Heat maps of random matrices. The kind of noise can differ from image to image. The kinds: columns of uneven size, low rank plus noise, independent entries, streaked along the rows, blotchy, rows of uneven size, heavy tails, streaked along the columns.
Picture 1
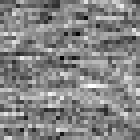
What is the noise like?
streaked along the rows
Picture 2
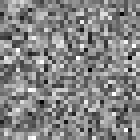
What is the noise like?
low rank plus noise
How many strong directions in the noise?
five to eight
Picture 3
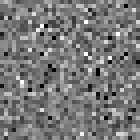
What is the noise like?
heavy tails
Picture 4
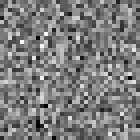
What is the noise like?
independent entries
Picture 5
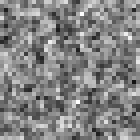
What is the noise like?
blotchy
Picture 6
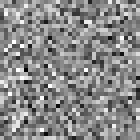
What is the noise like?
independent entries
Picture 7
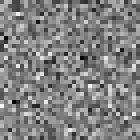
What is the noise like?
independent entries
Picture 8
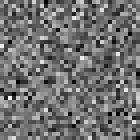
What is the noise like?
independent entries
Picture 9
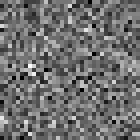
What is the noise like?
low rank plus noise
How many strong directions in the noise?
five to eight
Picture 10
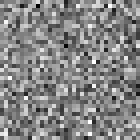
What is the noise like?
low rank plus noise
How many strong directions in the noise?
five to eight
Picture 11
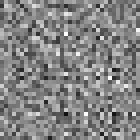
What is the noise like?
low rank plus noise
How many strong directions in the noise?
one
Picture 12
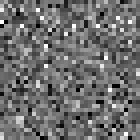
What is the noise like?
heavy tails
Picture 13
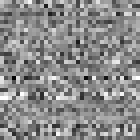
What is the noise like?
rows of uneven size
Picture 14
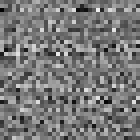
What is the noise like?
rows of uneven size
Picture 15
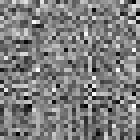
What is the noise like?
low rank plus noise
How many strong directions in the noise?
one
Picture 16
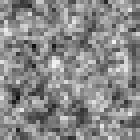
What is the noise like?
blotchy
